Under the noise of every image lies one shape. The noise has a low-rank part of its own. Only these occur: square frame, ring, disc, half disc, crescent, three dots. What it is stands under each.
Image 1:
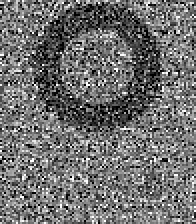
ring
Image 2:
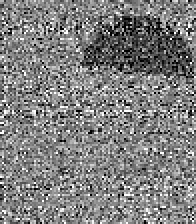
half disc
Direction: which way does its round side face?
up
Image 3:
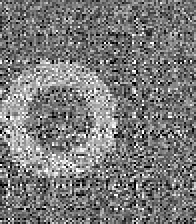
ring
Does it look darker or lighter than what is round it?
lighter
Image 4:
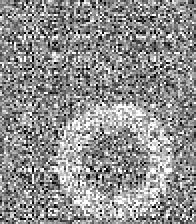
ring
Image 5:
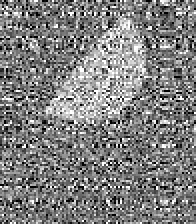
half disc
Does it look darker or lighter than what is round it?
lighter
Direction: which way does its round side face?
down and right
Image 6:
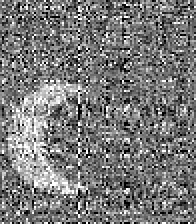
crescent
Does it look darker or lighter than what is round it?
lighter
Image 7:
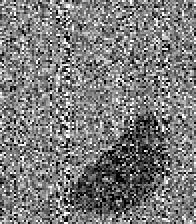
half disc
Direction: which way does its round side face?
down and right
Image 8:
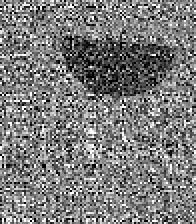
half disc
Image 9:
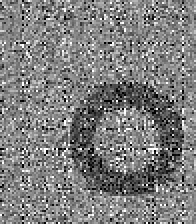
ring
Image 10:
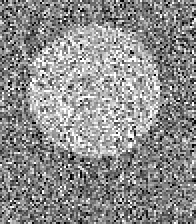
disc
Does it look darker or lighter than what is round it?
lighter
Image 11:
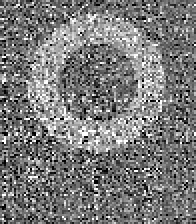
ring
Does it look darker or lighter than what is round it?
lighter
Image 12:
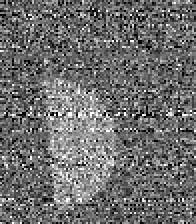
half disc
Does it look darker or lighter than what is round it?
lighter
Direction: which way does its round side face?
right
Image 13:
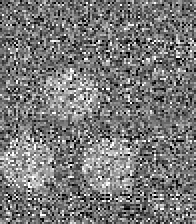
three dots
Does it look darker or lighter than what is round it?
lighter
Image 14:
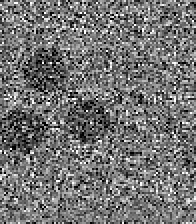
three dots
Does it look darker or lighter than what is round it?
darker
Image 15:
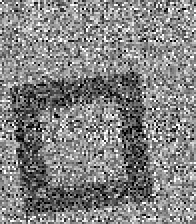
square frame
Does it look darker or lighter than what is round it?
darker
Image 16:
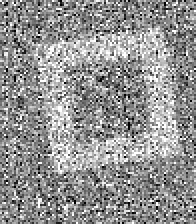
square frame
